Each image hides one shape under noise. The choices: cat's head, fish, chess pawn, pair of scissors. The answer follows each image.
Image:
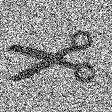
dark pair of scissors
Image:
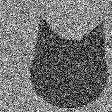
dark cat's head
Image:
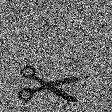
dark pair of scissors
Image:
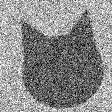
dark cat's head
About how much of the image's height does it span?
nearly all
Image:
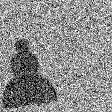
dark chess pawn
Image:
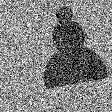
dark chess pawn
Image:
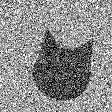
dark cat's head
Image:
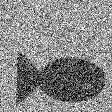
dark fish
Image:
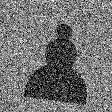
dark chess pawn
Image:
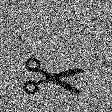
dark pair of scissors
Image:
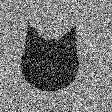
dark cat's head
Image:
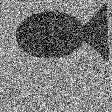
dark fish
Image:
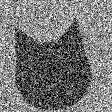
dark cat's head
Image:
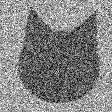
dark cat's head
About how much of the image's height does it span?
nearly all
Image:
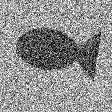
dark fish
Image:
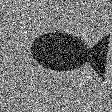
dark fish
